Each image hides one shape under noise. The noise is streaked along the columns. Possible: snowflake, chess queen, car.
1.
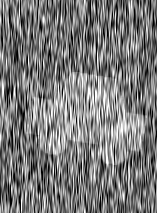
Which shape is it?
car
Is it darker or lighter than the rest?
lighter
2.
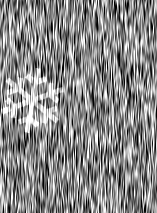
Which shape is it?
snowflake
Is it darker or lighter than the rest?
lighter
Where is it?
middle left
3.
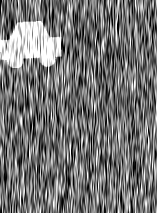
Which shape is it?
car
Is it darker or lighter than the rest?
lighter
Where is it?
top left
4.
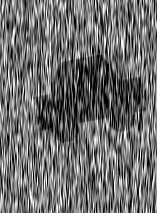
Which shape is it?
car
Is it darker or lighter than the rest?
darker
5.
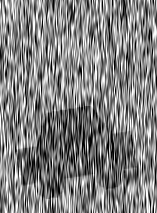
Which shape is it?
car
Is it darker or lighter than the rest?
darker
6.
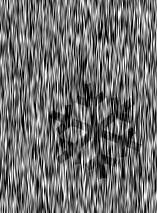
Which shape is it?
snowflake
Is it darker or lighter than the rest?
darker
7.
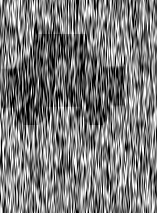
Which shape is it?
car
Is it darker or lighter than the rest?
darker
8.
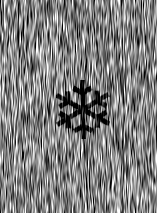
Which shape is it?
snowflake
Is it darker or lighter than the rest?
darker
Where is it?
centre
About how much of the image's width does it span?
a third
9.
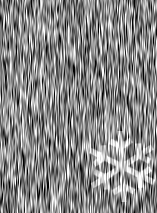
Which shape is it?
snowflake
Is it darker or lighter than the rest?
lighter
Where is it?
bottom right
